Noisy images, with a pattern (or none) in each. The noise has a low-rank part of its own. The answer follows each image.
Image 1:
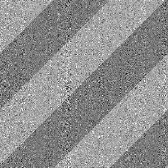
diagonal stripes
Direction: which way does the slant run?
bottom left to top right
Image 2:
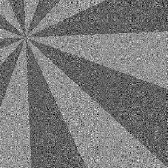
spokes from one point
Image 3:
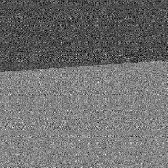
a sharp edge
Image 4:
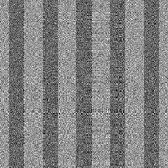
vertical stripes
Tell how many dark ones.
5
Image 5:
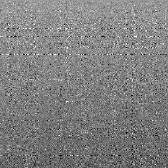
a smooth slope
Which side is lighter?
top
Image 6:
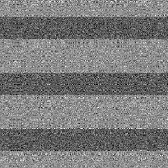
horizontal stripes
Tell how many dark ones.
3
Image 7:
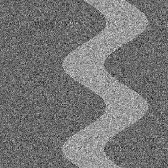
a wavy band
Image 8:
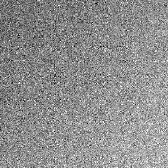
a smooth slope
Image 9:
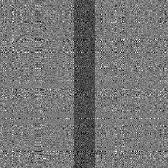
one vertical stripe
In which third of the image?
middle
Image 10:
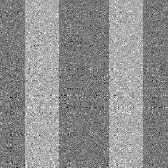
vertical stripes
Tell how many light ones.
2
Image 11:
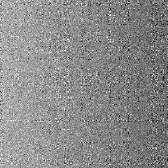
a smooth slope
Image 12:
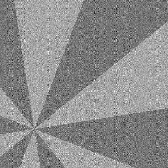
spokes from one point
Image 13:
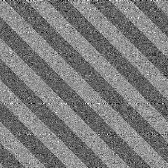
diagonal stripes
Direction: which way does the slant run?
top left to bottom right
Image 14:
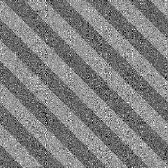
diagonal stripes
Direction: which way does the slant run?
top left to bottom right
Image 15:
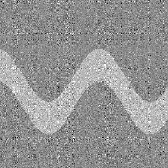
a wavy band
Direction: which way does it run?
left to right
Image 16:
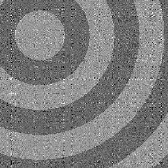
rings round one point
